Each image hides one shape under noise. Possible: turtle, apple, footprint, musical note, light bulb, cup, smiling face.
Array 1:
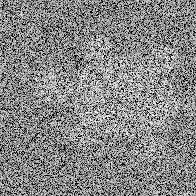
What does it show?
light turtle
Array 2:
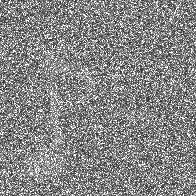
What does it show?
light musical note
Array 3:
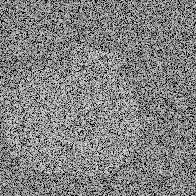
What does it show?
light apple
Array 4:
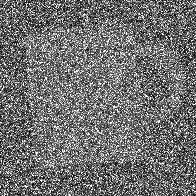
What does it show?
light cup
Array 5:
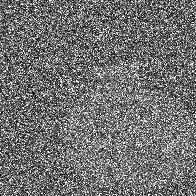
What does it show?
light apple
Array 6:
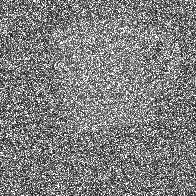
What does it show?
light cup
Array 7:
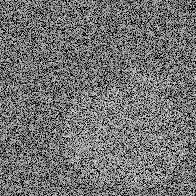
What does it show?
light apple
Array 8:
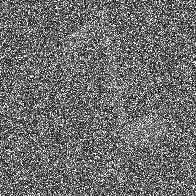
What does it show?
light musical note
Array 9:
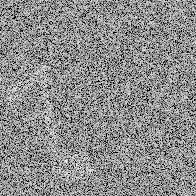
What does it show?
light musical note
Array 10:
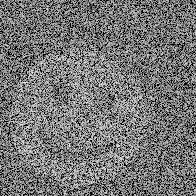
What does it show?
light smiling face
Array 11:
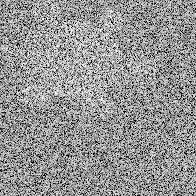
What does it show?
light turtle
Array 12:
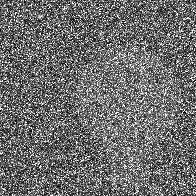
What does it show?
light light bulb
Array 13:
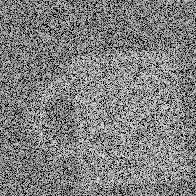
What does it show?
light cup
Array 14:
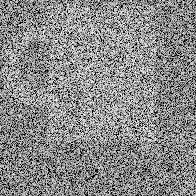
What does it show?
light cup
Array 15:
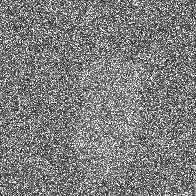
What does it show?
light footprint
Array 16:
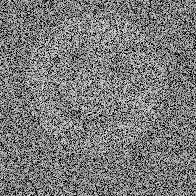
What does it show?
light smiling face
